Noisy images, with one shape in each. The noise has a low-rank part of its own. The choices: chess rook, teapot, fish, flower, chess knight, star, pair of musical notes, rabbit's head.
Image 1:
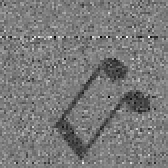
pair of musical notes
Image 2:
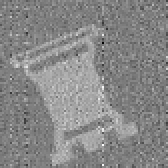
chess rook
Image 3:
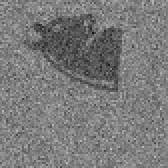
chess knight
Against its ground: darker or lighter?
darker
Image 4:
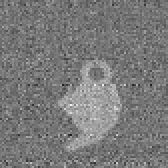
teapot
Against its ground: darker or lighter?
lighter
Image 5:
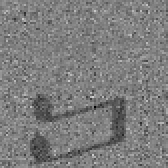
pair of musical notes
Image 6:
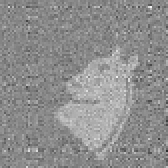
chess knight
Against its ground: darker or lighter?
lighter
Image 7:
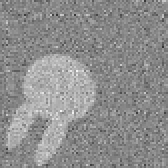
rabbit's head
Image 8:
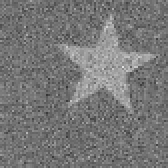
star
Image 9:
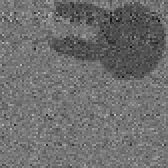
rabbit's head
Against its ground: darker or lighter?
darker
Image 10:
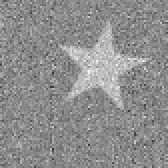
star
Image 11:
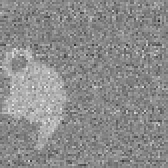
teapot
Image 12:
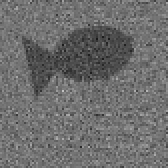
fish
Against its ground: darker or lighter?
darker
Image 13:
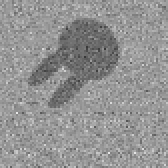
rabbit's head
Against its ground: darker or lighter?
darker
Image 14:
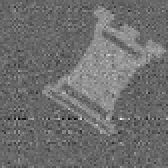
chess rook
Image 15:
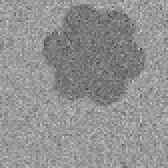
flower
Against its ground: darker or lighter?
darker
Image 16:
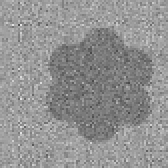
flower
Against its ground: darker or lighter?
darker
